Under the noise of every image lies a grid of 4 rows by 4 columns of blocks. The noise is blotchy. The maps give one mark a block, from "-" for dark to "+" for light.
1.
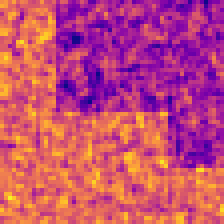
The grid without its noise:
+ - - -
+ - - -
+ + + -
+ + + +
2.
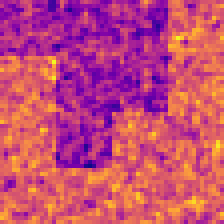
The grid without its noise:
- - - +
+ - - +
+ - + +
+ + + +
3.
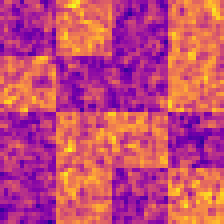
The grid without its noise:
- + - +
+ - - +
- + + -
- + - +
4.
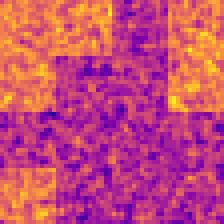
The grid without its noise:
+ + - +
+ - - +
- - - -
+ - - -
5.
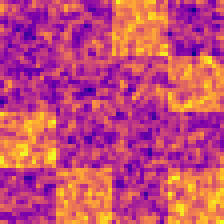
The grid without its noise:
- - + -
- - - +
+ - - -
- + - +
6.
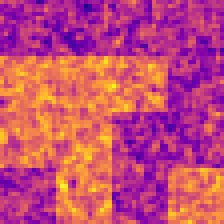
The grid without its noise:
- - - -
+ + + -
+ + - -
- + - +
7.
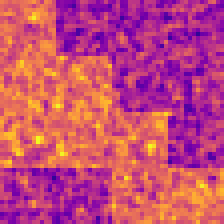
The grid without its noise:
+ - - -
+ + - -
+ + + -
- - + +
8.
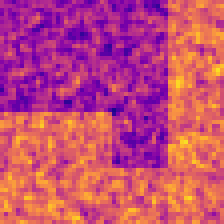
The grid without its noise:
- - - +
- - - +
+ + - +
+ + + +
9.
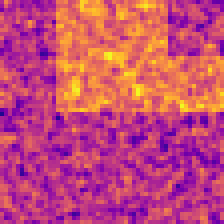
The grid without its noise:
- + + -
- + + +
- - - -
- - - -
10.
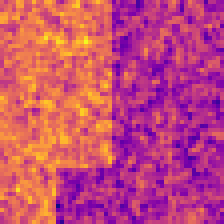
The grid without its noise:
+ + - -
+ + - -
+ + - -
+ - - -
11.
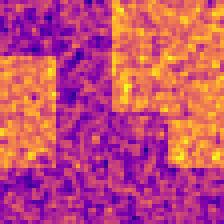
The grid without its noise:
- - + +
+ - + +
+ - - +
- - - -
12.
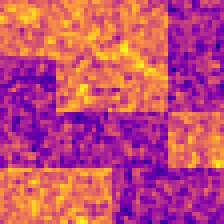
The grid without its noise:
+ + + -
- + + -
- - - +
+ + - -
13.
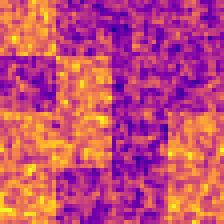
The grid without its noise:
+ - - -
- + - -
+ + - +
+ - - +
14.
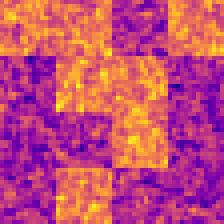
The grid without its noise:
+ + - +
- + + -
- - + -
- + - -
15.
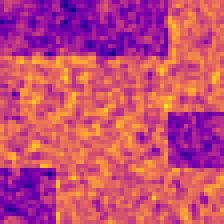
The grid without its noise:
- - - +
+ + + +
+ + + -
- + + +
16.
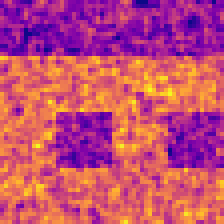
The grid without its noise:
- - - -
+ + + +
+ - + -
+ + + +
